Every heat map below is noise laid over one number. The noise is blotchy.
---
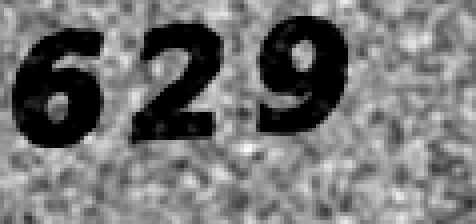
629
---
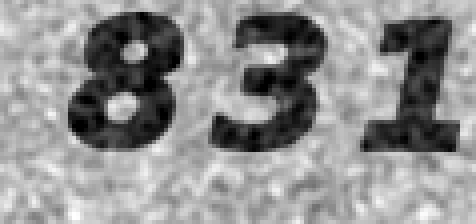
831
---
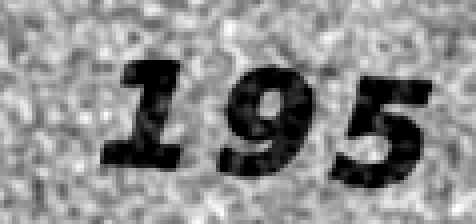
195
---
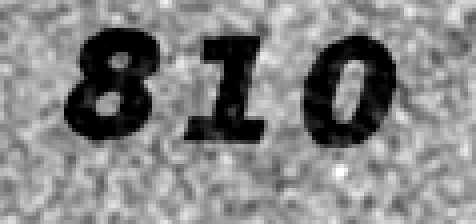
810
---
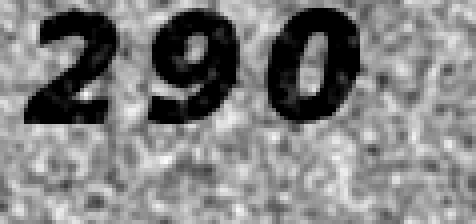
290
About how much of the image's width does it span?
two thirds
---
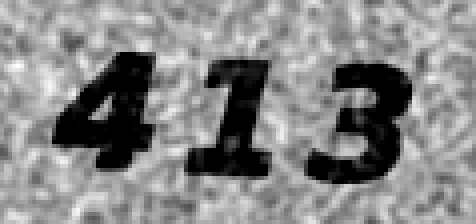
413
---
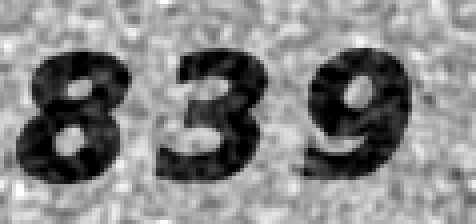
839
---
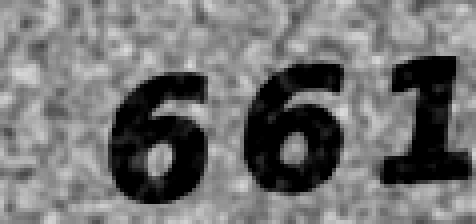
661
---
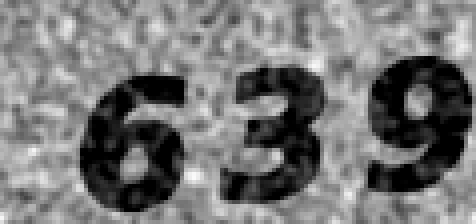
639
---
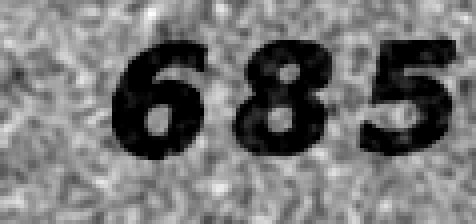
685
